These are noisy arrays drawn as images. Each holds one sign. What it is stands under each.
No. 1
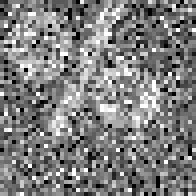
percent sign
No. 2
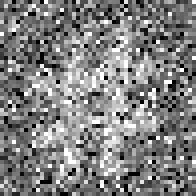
hash sign
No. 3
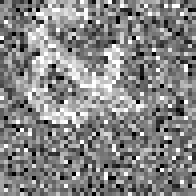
ampersand
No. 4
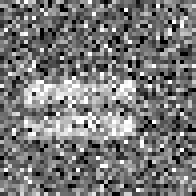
equals sign
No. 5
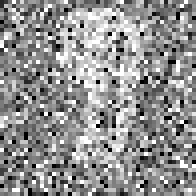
pilcrow
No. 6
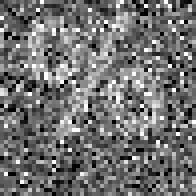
percent sign
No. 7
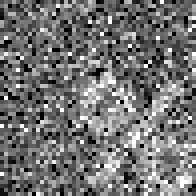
percent sign
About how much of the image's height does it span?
two thirds
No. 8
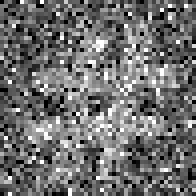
hash sign
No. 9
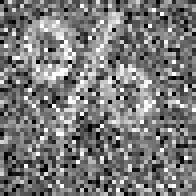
percent sign
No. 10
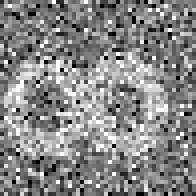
infinity sign
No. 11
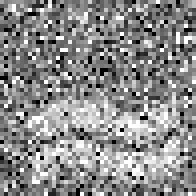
approximately sign
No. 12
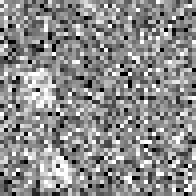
colon
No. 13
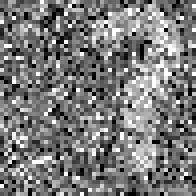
question mark
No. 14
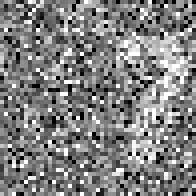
question mark
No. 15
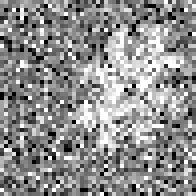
hash sign
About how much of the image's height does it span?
two thirds
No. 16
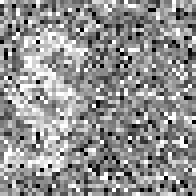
section sign
